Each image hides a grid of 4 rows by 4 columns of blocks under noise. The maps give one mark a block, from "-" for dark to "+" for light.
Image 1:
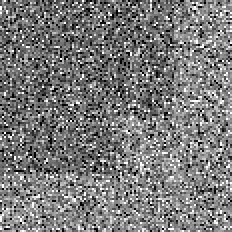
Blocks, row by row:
- - - +
- - - +
- - + +
+ + + +
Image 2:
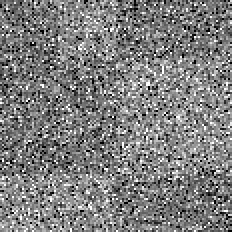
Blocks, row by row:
- + - -
- - + +
- - + +
+ + - -
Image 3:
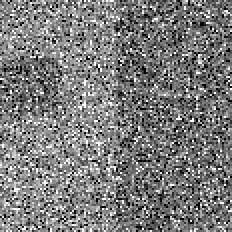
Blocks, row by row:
+ + - -
- + - -
+ + - -
+ + - -
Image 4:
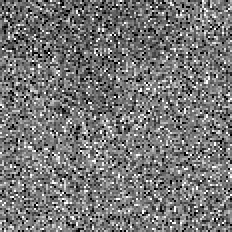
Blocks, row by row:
- - - +
+ - + +
+ + + +
+ + + +
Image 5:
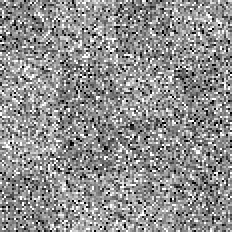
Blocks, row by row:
- + - +
+ - + -
+ - - -
- + + -
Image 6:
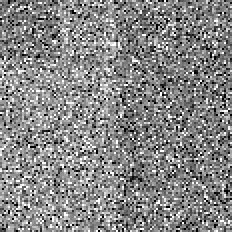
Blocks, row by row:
- + - -
+ + - -
+ + - -
+ + - -
